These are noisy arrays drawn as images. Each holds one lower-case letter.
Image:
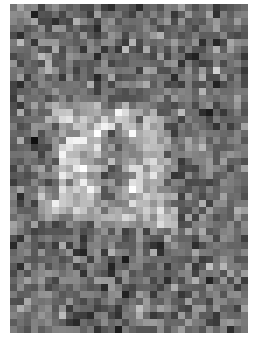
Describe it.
light n
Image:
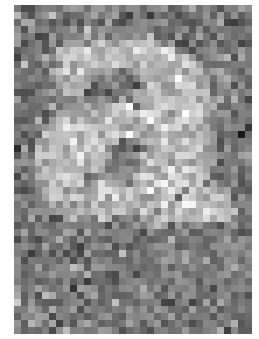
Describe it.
light a
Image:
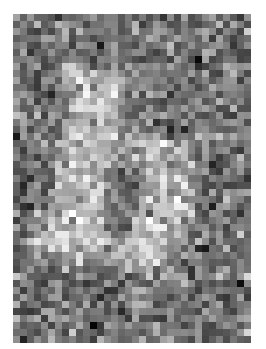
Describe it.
light b
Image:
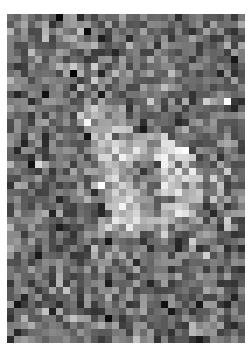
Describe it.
light b
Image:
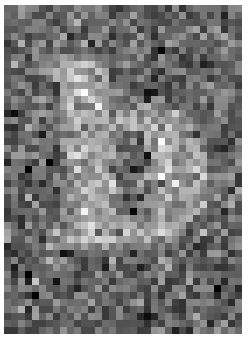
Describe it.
light b
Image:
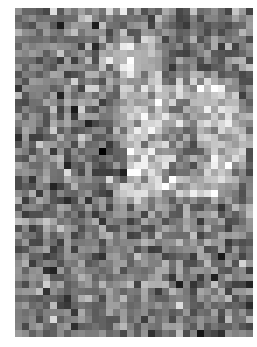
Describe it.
light b
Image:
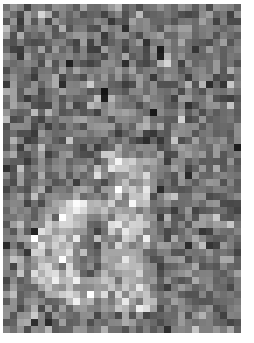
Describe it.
light d
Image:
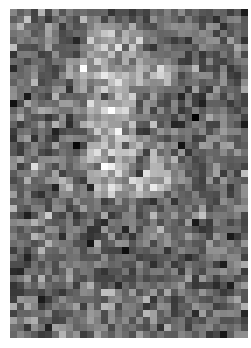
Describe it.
light t
